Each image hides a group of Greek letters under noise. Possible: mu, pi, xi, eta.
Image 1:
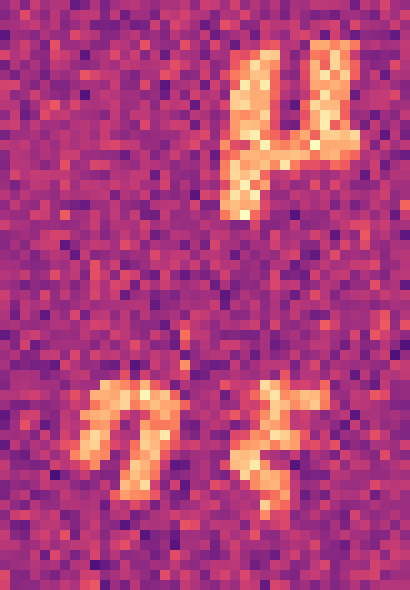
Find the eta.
bottom left
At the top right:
mu
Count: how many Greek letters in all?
3
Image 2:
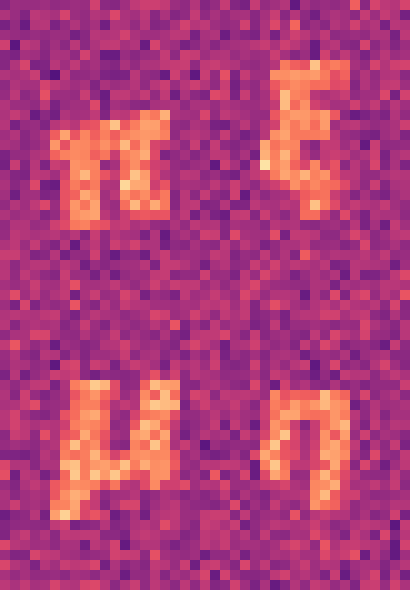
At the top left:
pi
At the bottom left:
mu
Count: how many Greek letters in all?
4
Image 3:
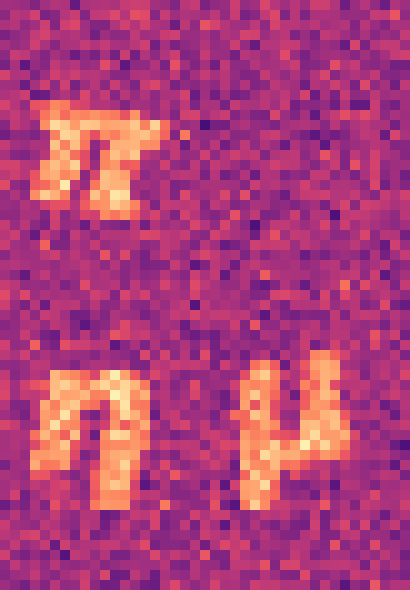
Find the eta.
bottom left
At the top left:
pi
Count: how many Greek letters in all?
3
